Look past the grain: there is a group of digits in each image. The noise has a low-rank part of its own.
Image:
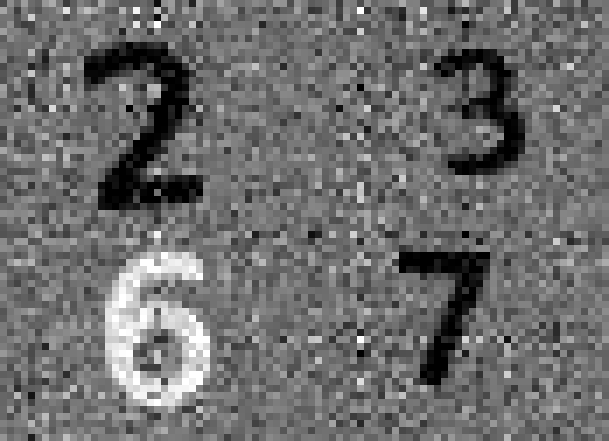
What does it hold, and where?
top left: dark 2; top right: dark 3; bottom left: light 6; bottom right: dark 7
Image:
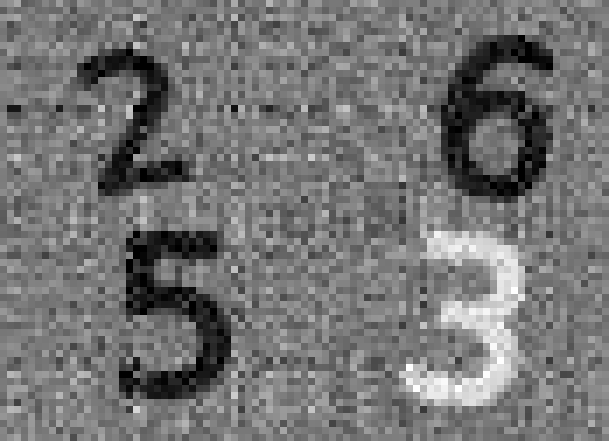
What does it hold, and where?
top left: dark 2; top right: dark 6; bottom left: dark 5; bottom right: light 3
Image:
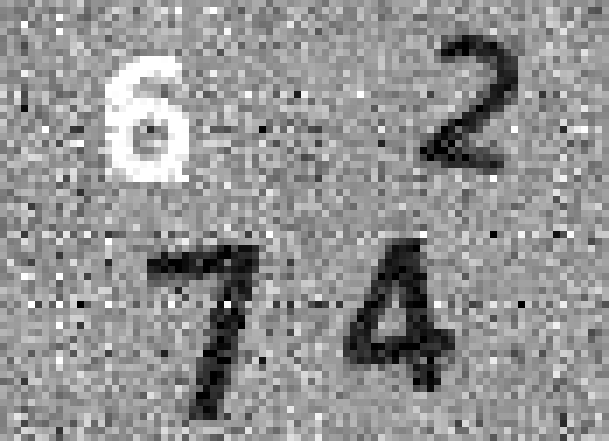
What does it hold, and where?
top left: light 6; top right: dark 2; bottom left: dark 7; bottom right: dark 4
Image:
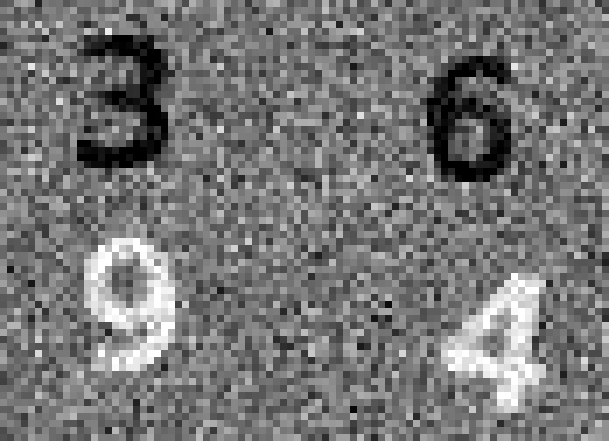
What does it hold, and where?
top left: dark 3; top right: dark 6; bottom left: light 9; bottom right: light 4
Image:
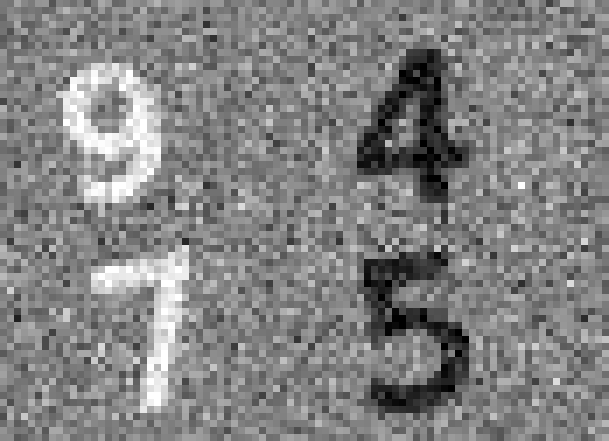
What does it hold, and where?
top left: light 9; top right: dark 4; bottom left: light 7; bottom right: dark 5
